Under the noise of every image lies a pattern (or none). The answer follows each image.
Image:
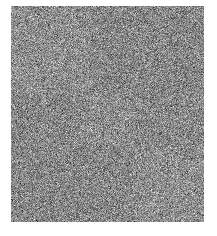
blocks along the diagonal
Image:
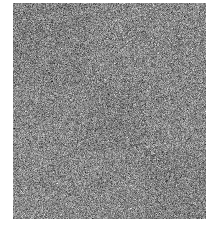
blocks along the diagonal
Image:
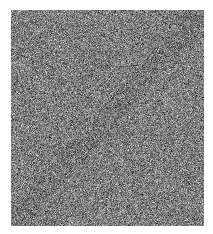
a diagonal band
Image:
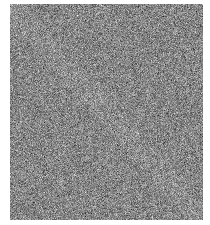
a diagonal band
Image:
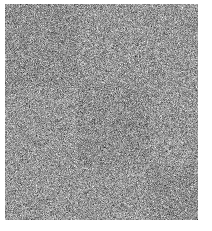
blocks along the diagonal
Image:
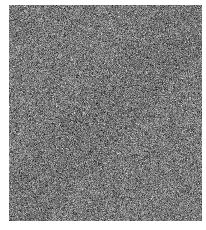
a diagonal band
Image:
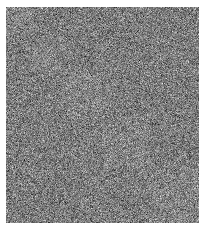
blocks along the diagonal
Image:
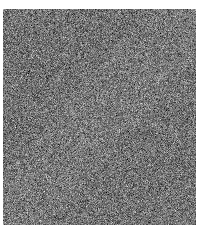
a diagonal band
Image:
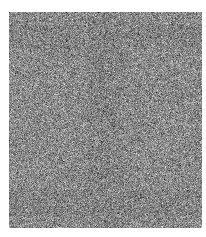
bands of rows crossing bands of columns
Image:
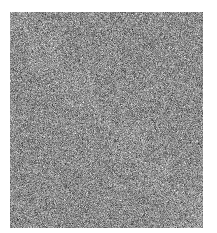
blocks along the diagonal
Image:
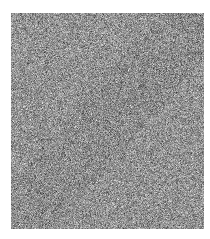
a diagonal band
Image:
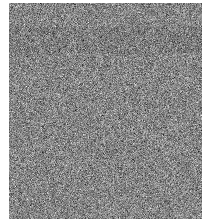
one band of rows
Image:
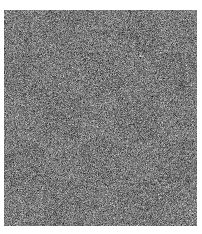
a checkerboard
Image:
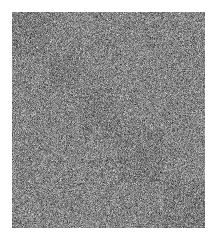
blocks along the diagonal
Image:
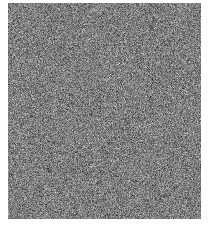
only noise
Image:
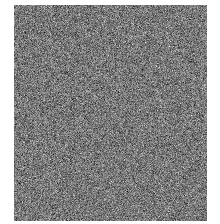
only noise
